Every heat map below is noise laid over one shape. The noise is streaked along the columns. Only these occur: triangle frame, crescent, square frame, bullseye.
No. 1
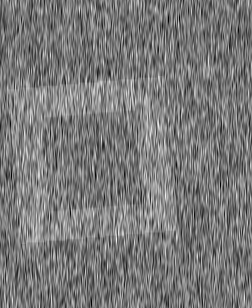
light square frame
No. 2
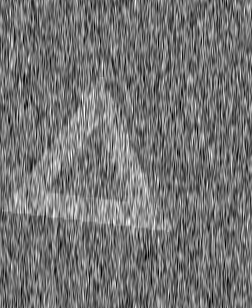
light triangle frame
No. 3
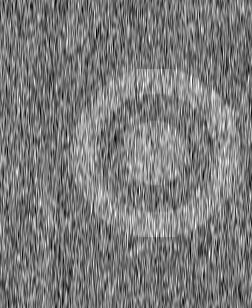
light bullseye
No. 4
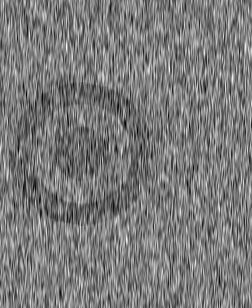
dark bullseye
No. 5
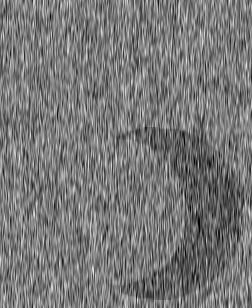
dark crescent
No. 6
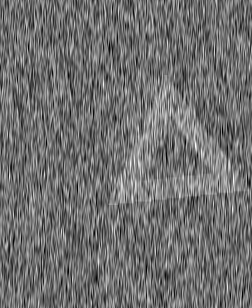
light triangle frame
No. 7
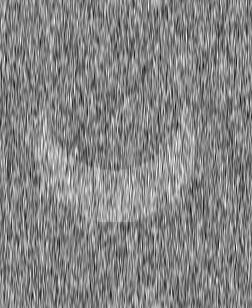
light crescent
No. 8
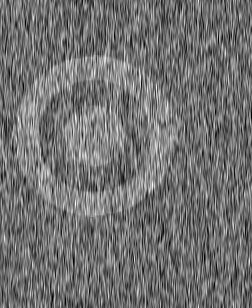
light bullseye
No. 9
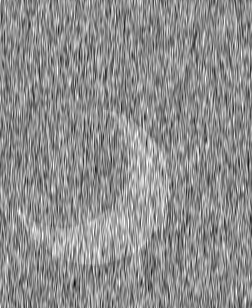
light crescent
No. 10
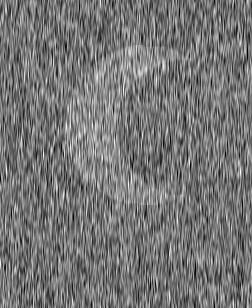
light crescent
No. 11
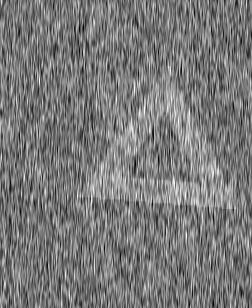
light triangle frame
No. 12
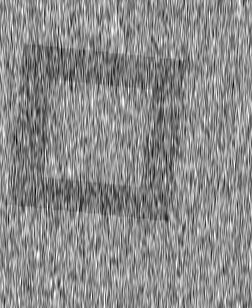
dark square frame
